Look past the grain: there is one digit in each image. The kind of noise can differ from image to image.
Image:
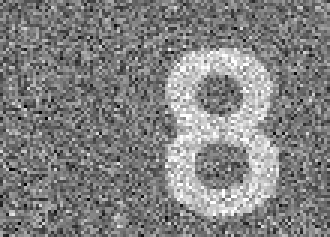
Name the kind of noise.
low rank plus noise
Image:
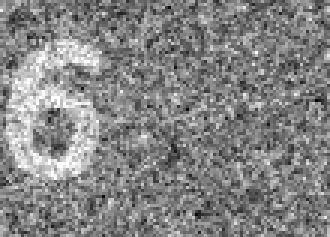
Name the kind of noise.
blotchy
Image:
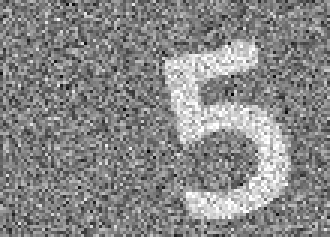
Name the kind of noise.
low rank plus noise
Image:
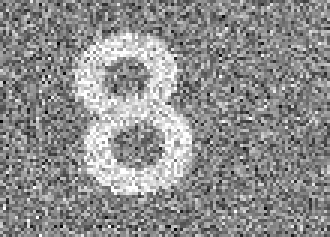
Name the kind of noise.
low rank plus noise
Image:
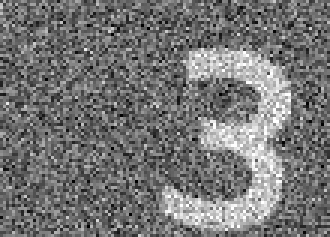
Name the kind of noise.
independent entries
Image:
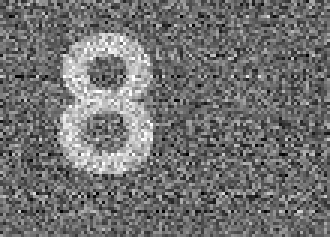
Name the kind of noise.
rows of uneven size
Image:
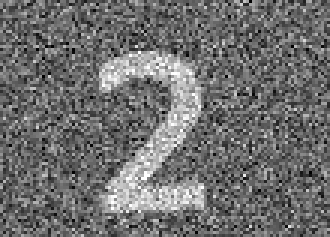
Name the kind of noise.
low rank plus noise
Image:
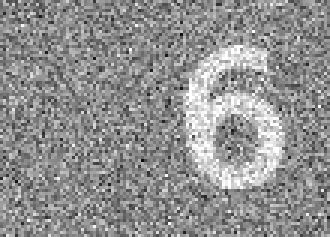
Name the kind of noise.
independent entries
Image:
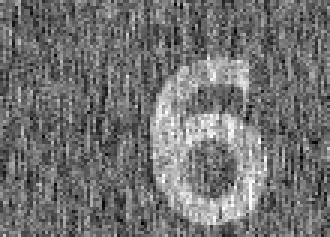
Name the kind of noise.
streaked along the columns
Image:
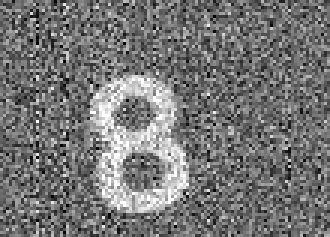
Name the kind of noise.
columns of uneven size
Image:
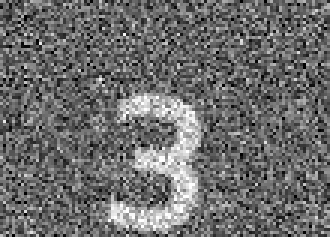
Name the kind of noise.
low rank plus noise
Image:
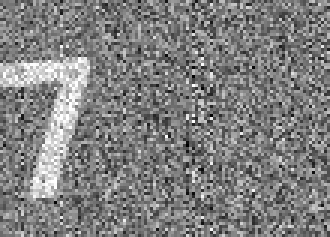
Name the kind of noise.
columns of uneven size
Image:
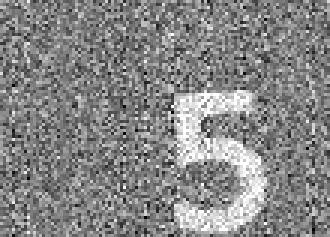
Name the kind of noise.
columns of uneven size
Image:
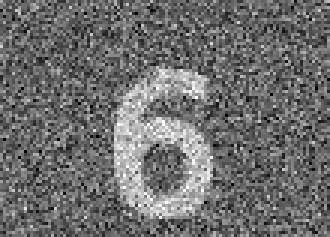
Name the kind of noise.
independent entries
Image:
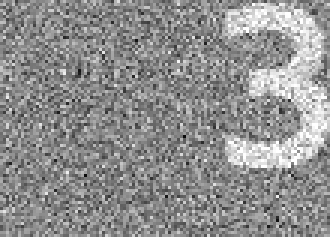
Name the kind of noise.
low rank plus noise
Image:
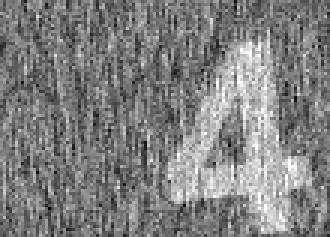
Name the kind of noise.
streaked along the columns
